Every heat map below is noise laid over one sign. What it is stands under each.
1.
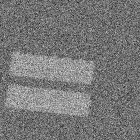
equals sign
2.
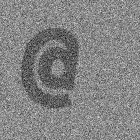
at sign
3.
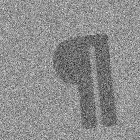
pilcrow
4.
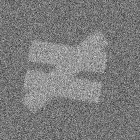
not-equal sign
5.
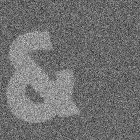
ampersand
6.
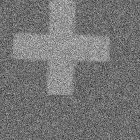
plus sign
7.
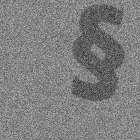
section sign
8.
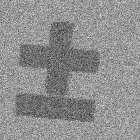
plus-minus sign
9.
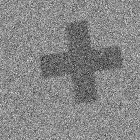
plus sign
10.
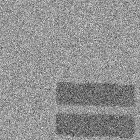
equals sign
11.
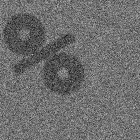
percent sign
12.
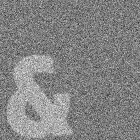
ampersand
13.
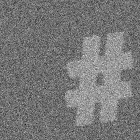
hash sign
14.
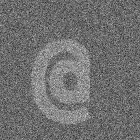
at sign
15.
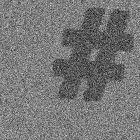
hash sign
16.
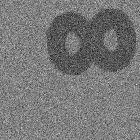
infinity sign
